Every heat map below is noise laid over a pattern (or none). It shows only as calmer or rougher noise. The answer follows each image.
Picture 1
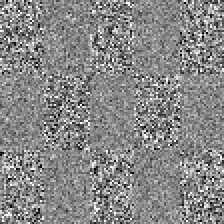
a checkerboard
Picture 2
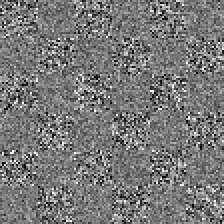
a checkerboard
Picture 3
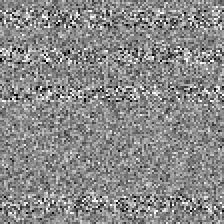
bands of rows
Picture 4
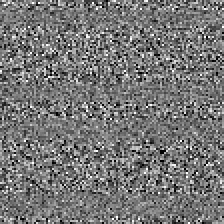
bands of rows
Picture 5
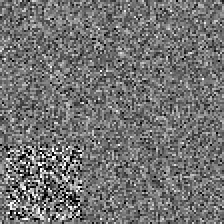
one block
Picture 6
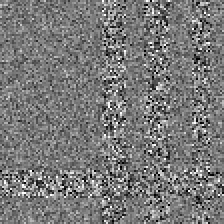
bands of rows crossing bands of columns
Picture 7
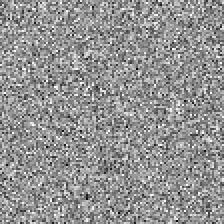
only noise
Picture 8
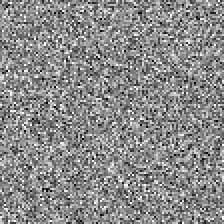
only noise
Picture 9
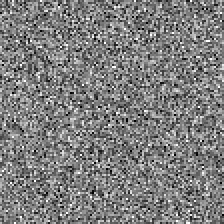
only noise
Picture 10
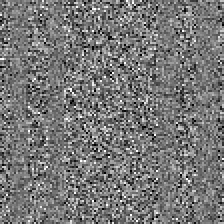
bands of columns
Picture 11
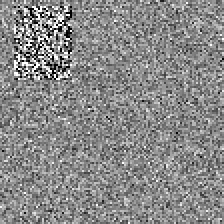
one block
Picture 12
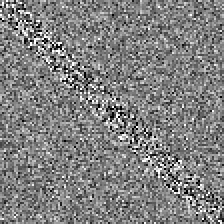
a diagonal band
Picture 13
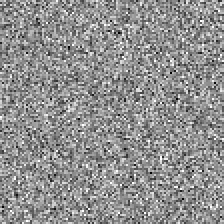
only noise
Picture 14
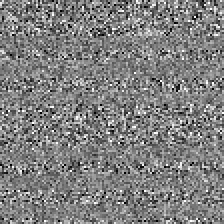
bands of rows
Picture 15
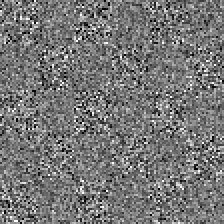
a checkerboard
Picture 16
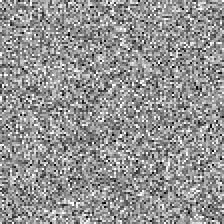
only noise
